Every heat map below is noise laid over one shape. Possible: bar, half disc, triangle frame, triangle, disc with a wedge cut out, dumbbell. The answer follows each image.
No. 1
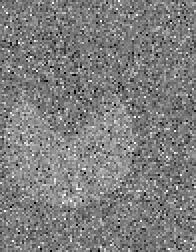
light disc with a wedge cut out
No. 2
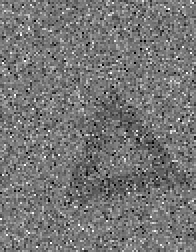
dark triangle frame
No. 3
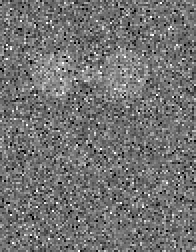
light dumbbell
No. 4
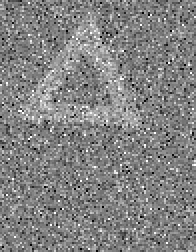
light triangle frame
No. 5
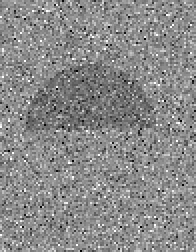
dark half disc
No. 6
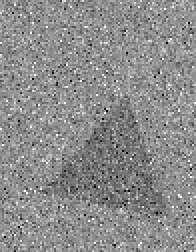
dark triangle
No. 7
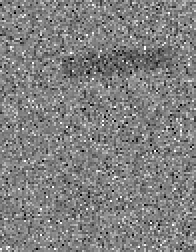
dark bar
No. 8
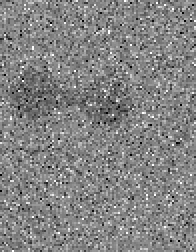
dark dumbbell
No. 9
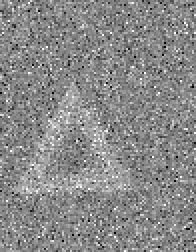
light triangle frame
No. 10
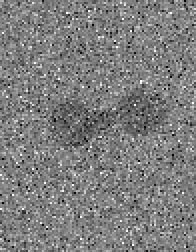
dark dumbbell
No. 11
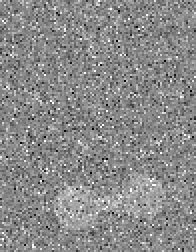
light dumbbell
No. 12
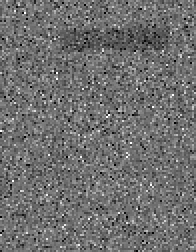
dark bar
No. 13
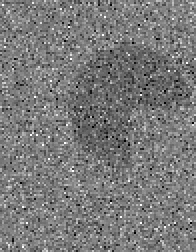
dark disc with a wedge cut out
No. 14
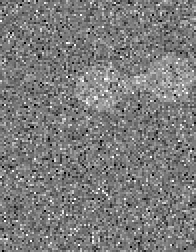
light dumbbell
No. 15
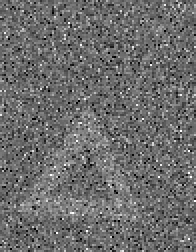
light triangle frame
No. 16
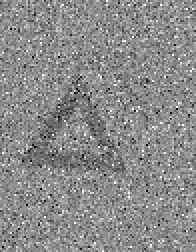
dark triangle frame
